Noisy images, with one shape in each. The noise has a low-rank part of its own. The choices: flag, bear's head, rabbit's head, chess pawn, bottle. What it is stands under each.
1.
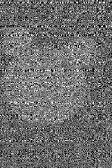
light bear's head
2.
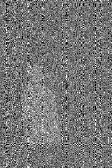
light bottle
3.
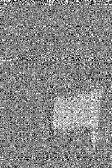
light flag
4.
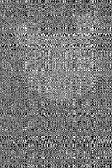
light bear's head
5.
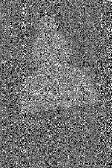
light chess pawn
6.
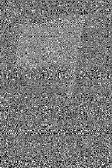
light flag
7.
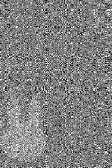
light rabbit's head, bottom left
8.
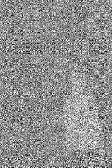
light bottle
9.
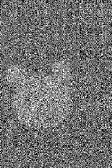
light bear's head
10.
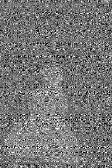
light chess pawn
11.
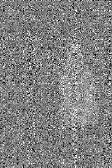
light bottle
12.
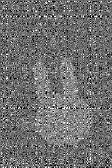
light rabbit's head
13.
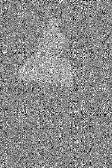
light chess pawn
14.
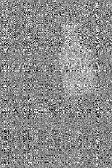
light bottle
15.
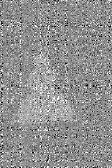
light chess pawn
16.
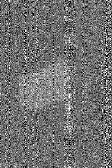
light flag
